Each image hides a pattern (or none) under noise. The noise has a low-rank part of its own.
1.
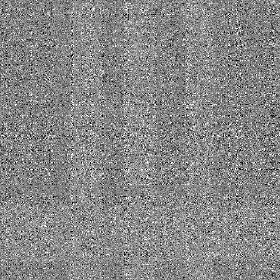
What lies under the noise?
bands of rows crossing bands of columns
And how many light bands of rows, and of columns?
1 and 3
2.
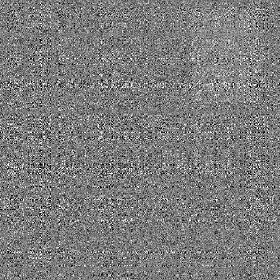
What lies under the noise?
one block
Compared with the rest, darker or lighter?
lighter
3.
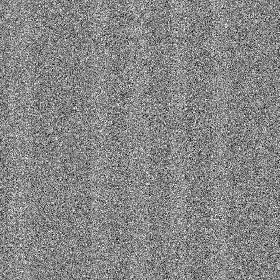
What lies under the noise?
bands of columns
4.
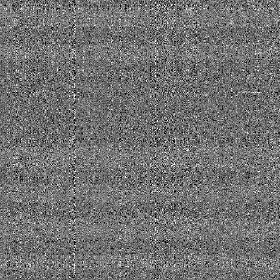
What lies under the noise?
bands of rows
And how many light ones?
6
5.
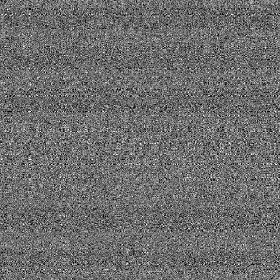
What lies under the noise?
bands of rows
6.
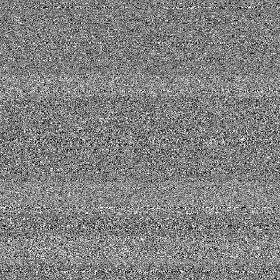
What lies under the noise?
bands of rows
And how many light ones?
3
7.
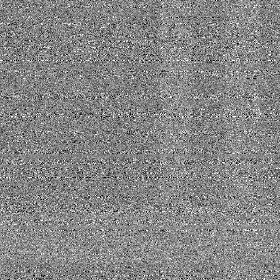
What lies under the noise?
bands of rows crossing bands of columns
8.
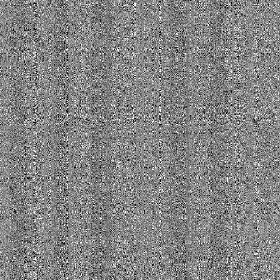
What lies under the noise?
bands of columns
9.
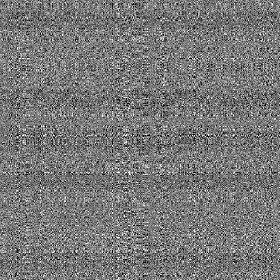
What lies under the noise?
bands of rows
